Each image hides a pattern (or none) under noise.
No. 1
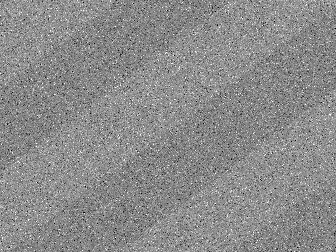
diagonal stripes
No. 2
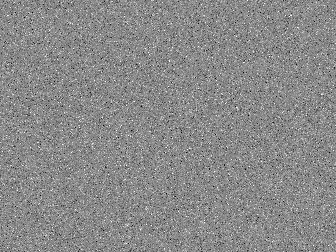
only noise
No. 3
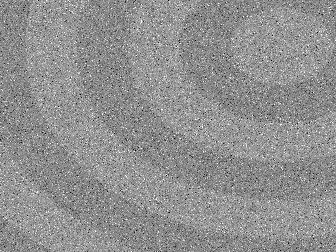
rings round one point
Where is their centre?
top right
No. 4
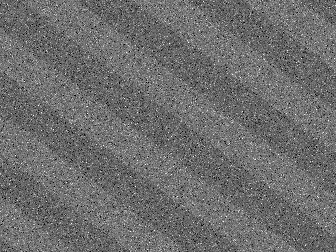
diagonal stripes
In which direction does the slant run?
top left to bottom right
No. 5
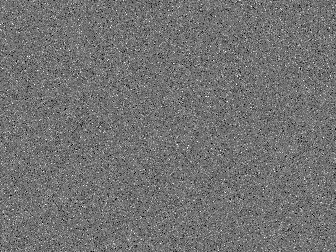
only noise
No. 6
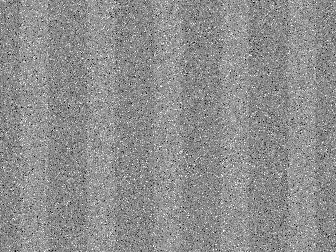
vertical stripes
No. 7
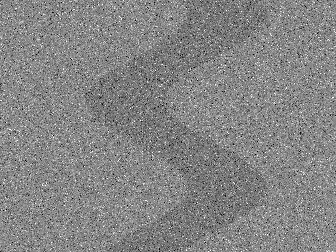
a wavy band
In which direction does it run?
top to bottom
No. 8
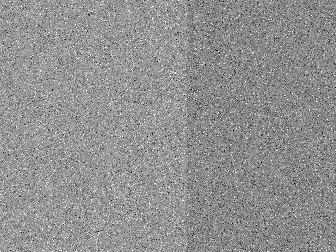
a sharp edge
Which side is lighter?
left
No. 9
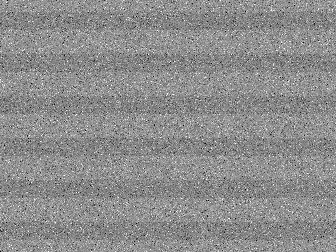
horizontal stripes
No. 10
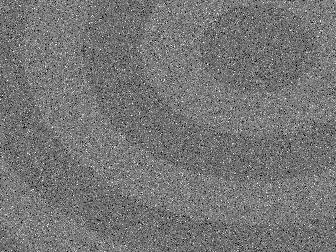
rings round one point
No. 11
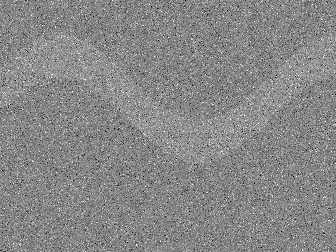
a wavy band
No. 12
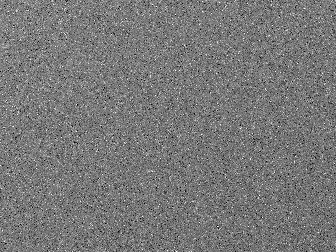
a smooth slope
